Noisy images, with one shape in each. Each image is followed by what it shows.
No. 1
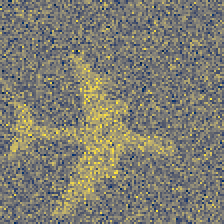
airplane
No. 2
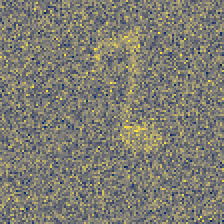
musical note
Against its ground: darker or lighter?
lighter
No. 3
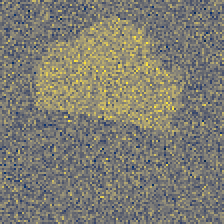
cloud
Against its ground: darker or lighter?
lighter
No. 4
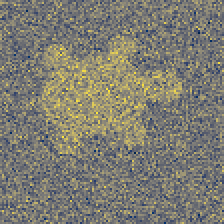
turtle
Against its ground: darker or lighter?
lighter
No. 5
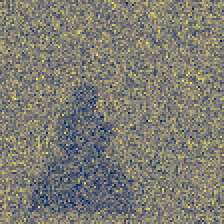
chess pawn
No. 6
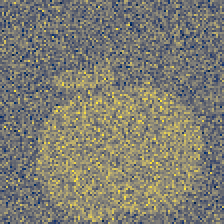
apple
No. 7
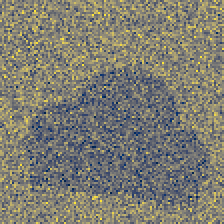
cloud
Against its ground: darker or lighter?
darker
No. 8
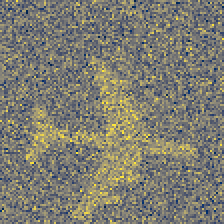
airplane
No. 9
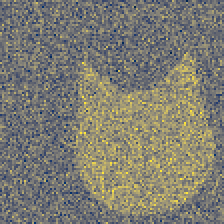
cat's head
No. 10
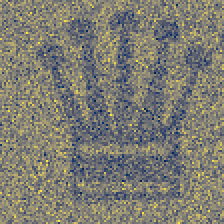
chess queen
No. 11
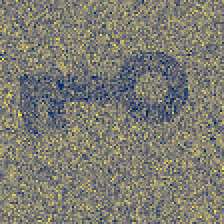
key
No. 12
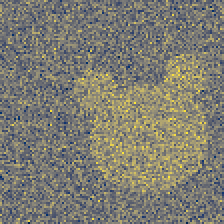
bear's head
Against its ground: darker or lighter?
lighter
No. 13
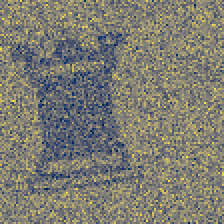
chess rook
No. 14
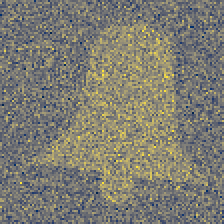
bell
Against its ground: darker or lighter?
lighter
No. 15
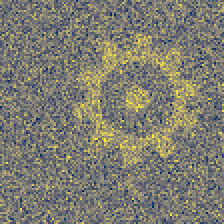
gear
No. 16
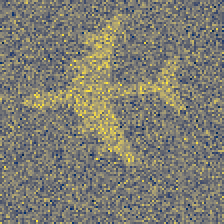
airplane
